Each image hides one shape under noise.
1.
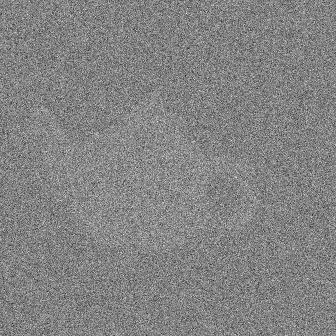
teapot
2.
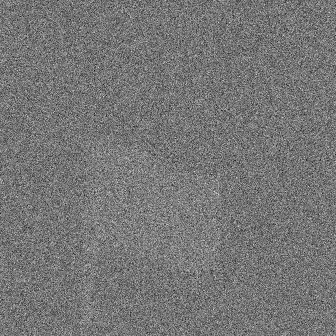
flag
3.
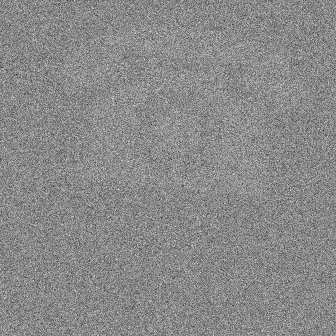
telephone
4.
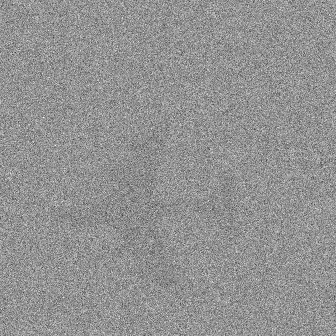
airplane
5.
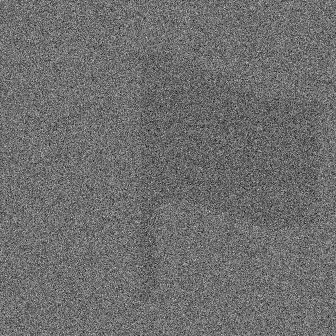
flag
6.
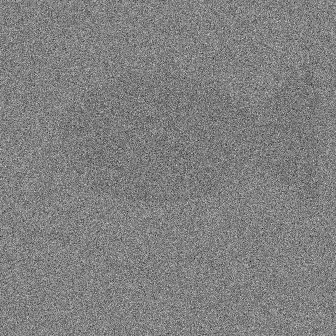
fish
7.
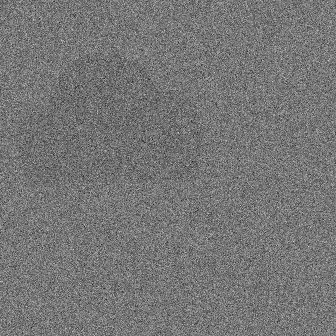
cloud
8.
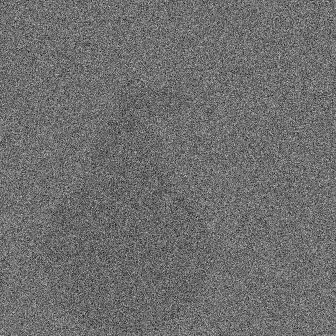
pear
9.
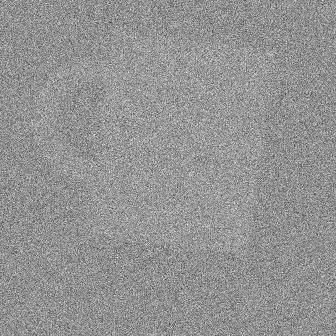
cup
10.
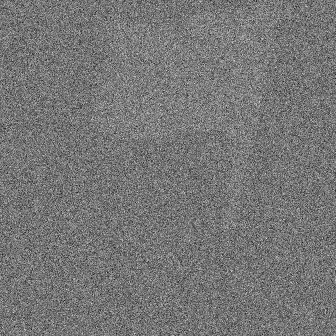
flag
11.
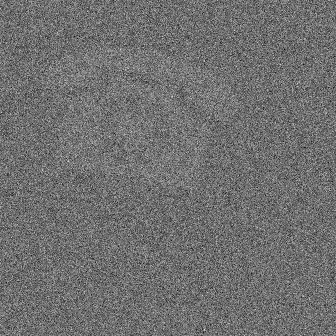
telephone
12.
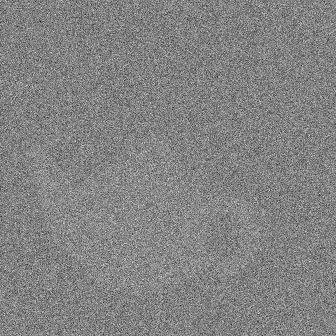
teapot
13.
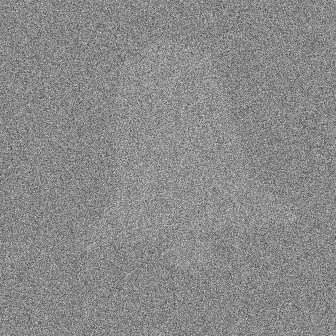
bell
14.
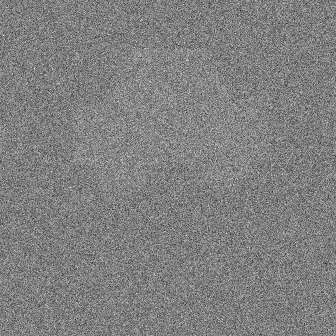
car
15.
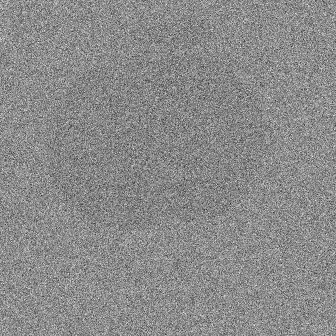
apple
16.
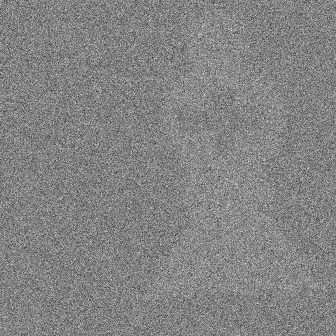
chess bishop
